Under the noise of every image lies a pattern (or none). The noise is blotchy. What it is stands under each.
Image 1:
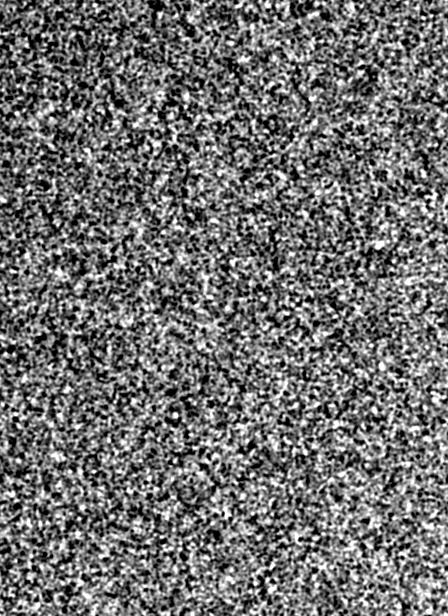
a smooth slope
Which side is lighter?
bottom right
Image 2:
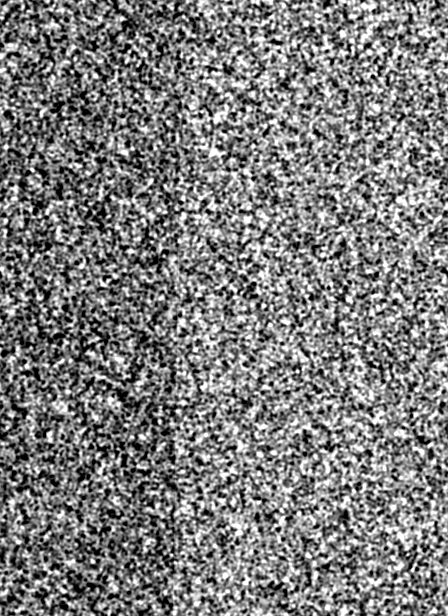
a sharp edge
